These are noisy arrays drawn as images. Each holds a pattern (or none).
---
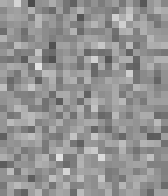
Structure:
only noise
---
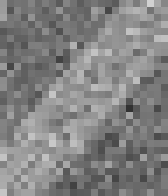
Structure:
a diagonal band
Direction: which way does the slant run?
bottom left to top right
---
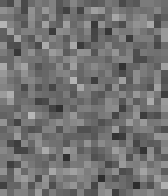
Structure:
only noise
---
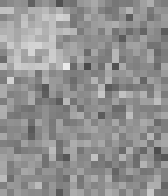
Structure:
one block
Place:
top left
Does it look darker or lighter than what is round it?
lighter
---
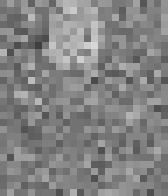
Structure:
one block
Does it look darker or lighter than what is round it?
lighter
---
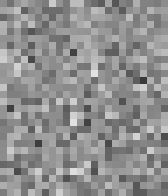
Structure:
only noise
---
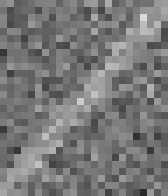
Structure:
a diagonal band
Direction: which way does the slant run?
bottom left to top right
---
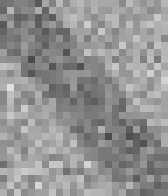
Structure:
a diagonal band
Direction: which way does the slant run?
top left to bottom right
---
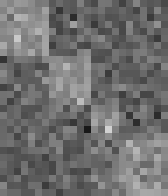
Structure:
blocks along the diagonal
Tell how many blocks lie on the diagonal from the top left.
4
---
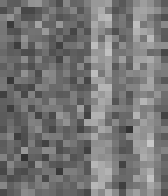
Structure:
bands of columns
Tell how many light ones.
2
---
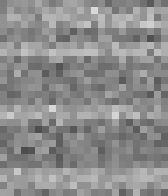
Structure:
bands of rows
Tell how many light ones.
4
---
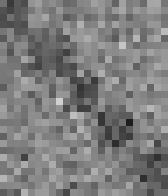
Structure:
blocks along the diagonal
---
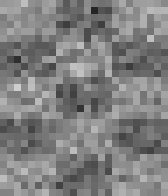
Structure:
a checkerboard
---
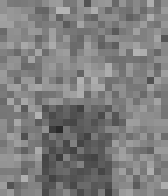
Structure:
one block
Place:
bottom middle
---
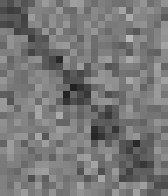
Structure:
blocks along the diagonal
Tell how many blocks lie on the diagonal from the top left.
7
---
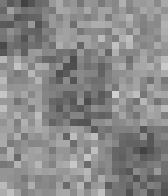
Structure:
blocks along the diagonal
